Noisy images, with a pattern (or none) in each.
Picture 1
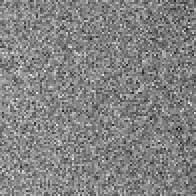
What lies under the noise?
a smooth slope
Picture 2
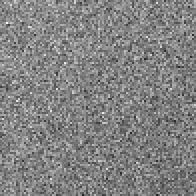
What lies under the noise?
a smooth slope
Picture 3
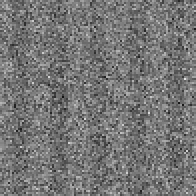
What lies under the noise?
vertical stripes
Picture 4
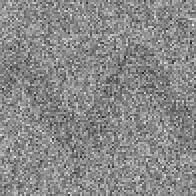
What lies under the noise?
a wavy band
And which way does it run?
left to right
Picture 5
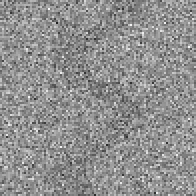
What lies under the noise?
a wavy band
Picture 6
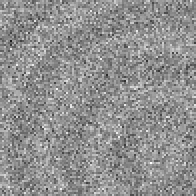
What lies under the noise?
rings round one point
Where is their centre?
bottom right
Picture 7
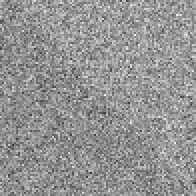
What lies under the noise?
a sharp edge
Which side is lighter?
top right
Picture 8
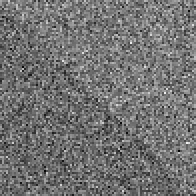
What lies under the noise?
a sharp edge
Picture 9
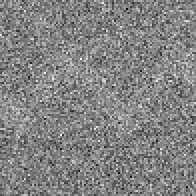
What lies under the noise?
a wavy band
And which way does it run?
left to right
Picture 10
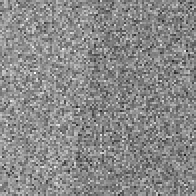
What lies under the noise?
a sharp edge
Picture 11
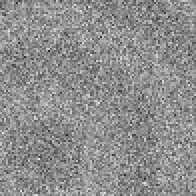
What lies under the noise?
rings round one point
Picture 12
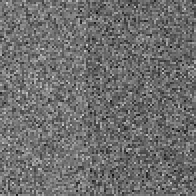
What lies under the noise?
a sharp edge
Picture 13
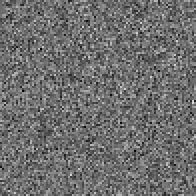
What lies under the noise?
only noise
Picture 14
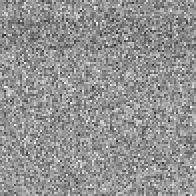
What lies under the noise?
one horizontal stripe
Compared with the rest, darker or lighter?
darker
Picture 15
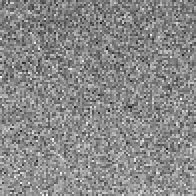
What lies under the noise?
a smooth slope
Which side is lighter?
bottom
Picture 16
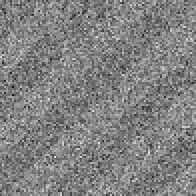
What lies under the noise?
diagonal stripes
